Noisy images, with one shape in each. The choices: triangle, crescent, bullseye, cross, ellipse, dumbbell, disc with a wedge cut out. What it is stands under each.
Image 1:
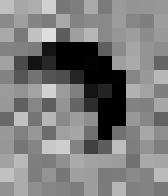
dark crescent
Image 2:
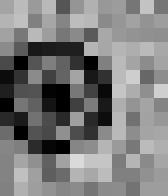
dark bullseye
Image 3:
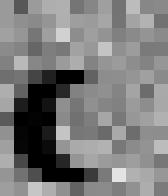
dark crescent
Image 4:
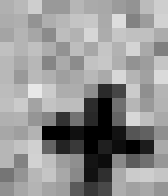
dark cross
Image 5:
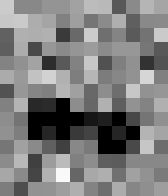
dark dumbbell
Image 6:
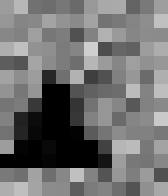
dark triangle
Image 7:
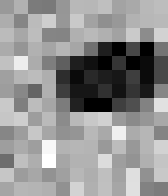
dark ellipse
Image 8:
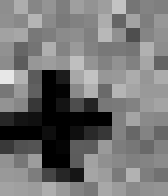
dark cross
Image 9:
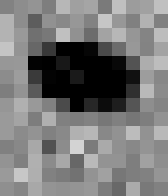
dark ellipse
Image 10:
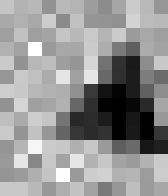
dark triangle
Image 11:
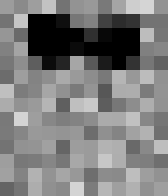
dark dumbbell
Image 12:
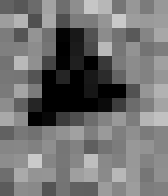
dark triangle
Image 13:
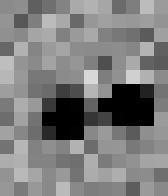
dark dumbbell
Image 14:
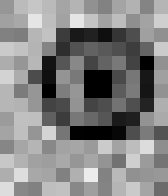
dark bullseye
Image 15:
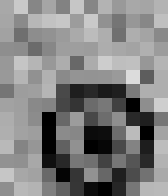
dark bullseye
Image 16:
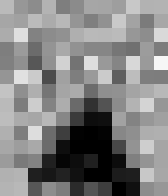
dark triangle
